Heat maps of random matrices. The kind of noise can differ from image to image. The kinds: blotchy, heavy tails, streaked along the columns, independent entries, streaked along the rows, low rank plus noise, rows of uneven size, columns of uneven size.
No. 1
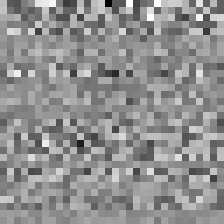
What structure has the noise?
rows of uneven size
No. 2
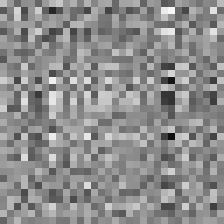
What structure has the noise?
low rank plus noise
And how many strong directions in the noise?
one
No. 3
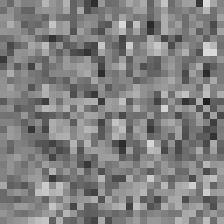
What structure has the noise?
low rank plus noise
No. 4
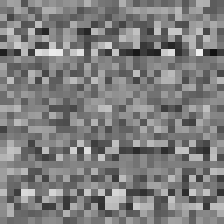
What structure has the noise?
rows of uneven size
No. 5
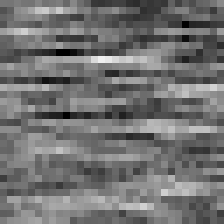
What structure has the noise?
streaked along the rows
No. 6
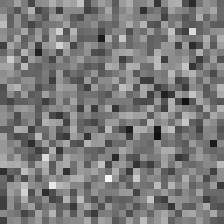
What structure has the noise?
independent entries
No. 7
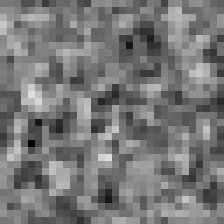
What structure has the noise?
blotchy
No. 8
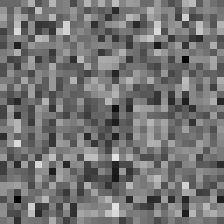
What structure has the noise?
low rank plus noise
